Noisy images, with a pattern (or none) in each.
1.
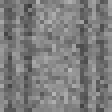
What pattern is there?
bands of columns
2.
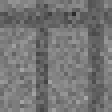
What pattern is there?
bands of rows crossing bands of columns
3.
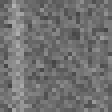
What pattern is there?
one band of columns
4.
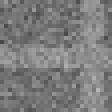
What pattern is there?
bands of rows crossing bands of columns
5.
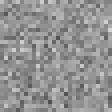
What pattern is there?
only noise
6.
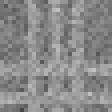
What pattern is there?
bands of rows crossing bands of columns
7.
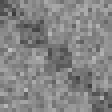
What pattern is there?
blocks along the diagonal
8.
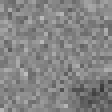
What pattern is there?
one block
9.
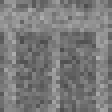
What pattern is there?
bands of rows crossing bands of columns
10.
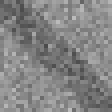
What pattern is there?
a diagonal band
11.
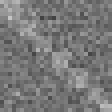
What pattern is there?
blocks along the diagonal
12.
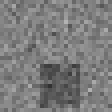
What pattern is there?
one block
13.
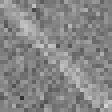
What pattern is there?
a diagonal band
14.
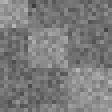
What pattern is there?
blocks along the diagonal
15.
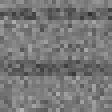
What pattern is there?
bands of rows
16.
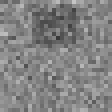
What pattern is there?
one block
